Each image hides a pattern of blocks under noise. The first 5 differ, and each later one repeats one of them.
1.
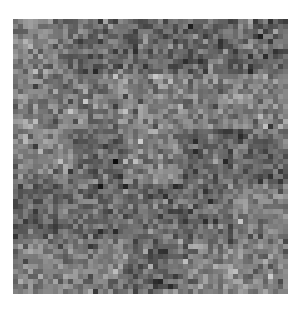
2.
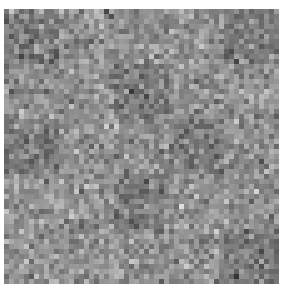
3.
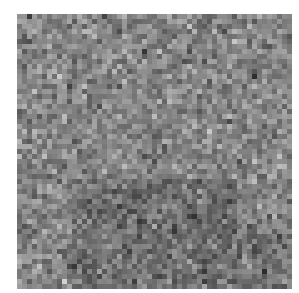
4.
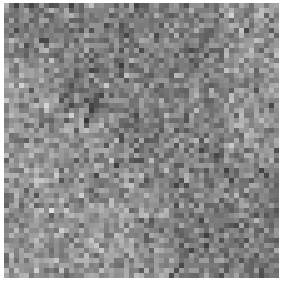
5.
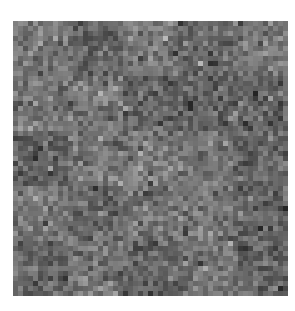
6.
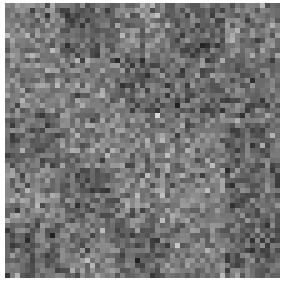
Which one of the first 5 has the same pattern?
5
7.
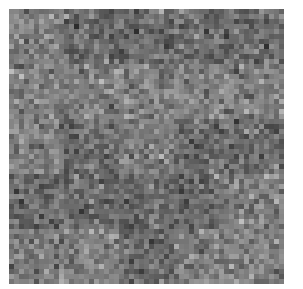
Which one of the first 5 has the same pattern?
1
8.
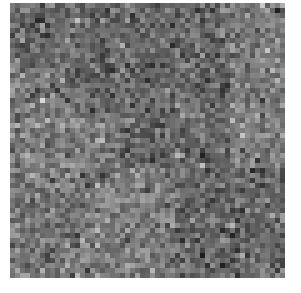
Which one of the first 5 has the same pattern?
4
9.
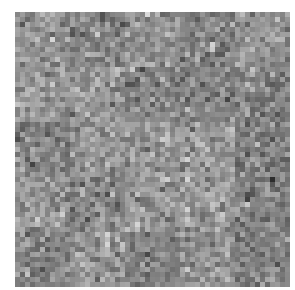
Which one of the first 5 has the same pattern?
5
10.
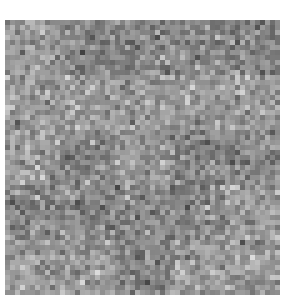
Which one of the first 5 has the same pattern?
1
